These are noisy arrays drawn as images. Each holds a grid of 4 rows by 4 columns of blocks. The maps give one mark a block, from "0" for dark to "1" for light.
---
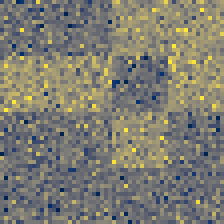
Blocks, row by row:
0 0 1 1
1 1 0 1
0 0 1 0
0 0 0 0
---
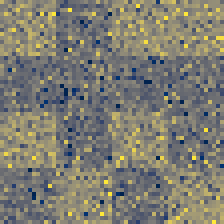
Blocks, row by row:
1 0 1 1
0 0 0 0
1 0 1 0
0 1 0 1
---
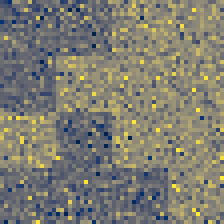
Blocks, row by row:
0 0 1 1
0 1 1 1
1 0 1 1
0 0 0 1
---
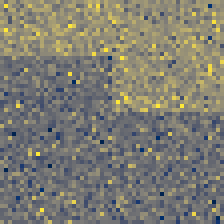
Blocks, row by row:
1 1 1 1
0 0 1 1
0 0 0 0
0 0 0 0
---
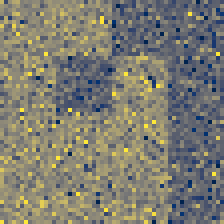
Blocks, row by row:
1 1 0 0
1 0 1 0
1 1 1 0
1 1 1 0
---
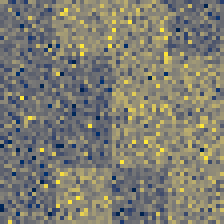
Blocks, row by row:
0 1 1 0
0 0 1 1
0 0 1 1
0 1 0 1
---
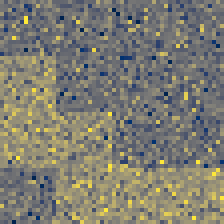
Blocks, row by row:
0 0 0 0
1 0 0 0
1 1 0 0
0 1 1 1
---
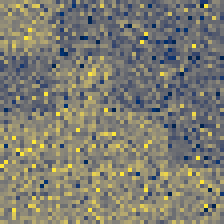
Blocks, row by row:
1 0 0 0
0 1 0 0
1 1 1 0
1 1 1 1
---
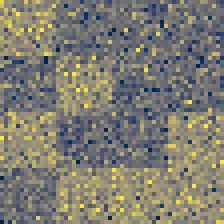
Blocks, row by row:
1 0 0 0
0 1 0 0
1 0 0 1
0 1 1 1
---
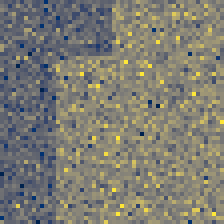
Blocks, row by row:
0 0 1 1
0 1 1 1
0 1 1 1
0 1 1 1
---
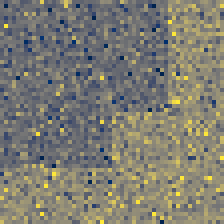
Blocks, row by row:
0 0 0 1
0 0 0 1
0 0 1 1
1 1 1 1
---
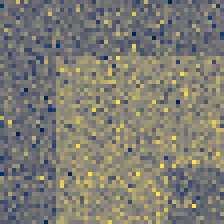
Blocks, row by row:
0 0 0 0
0 1 1 1
0 1 1 1
0 1 1 0
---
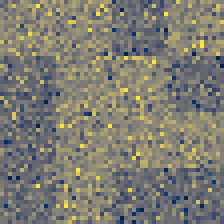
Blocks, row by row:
1 1 0 1
0 1 1 0
0 1 1 1
0 1 0 0
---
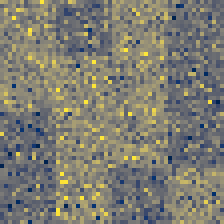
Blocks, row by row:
1 0 1 0
1 1 1 0
0 1 1 0
0 1 0 1
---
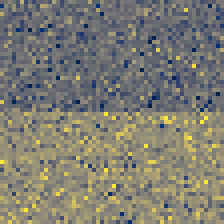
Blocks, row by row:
0 0 0 0
0 0 0 0
1 1 1 1
1 1 1 1
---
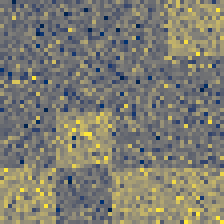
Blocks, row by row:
0 0 0 1
0 0 0 0
0 1 0 0
1 0 1 1
